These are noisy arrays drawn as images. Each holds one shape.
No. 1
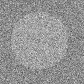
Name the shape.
disc
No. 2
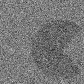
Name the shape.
disc with a wedge cut out
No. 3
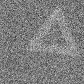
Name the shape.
triangle frame
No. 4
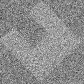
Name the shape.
square with a notch
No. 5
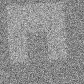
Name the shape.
square with a notch
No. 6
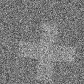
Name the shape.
cross
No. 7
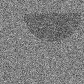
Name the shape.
half disc
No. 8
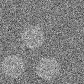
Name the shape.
three dots
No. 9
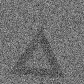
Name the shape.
triangle frame
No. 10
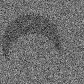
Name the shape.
crescent
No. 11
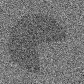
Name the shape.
disc with a wedge cut out
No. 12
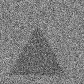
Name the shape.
triangle
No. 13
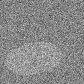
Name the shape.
ellipse
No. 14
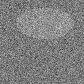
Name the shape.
ellipse
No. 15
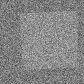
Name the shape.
square
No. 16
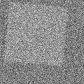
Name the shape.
square
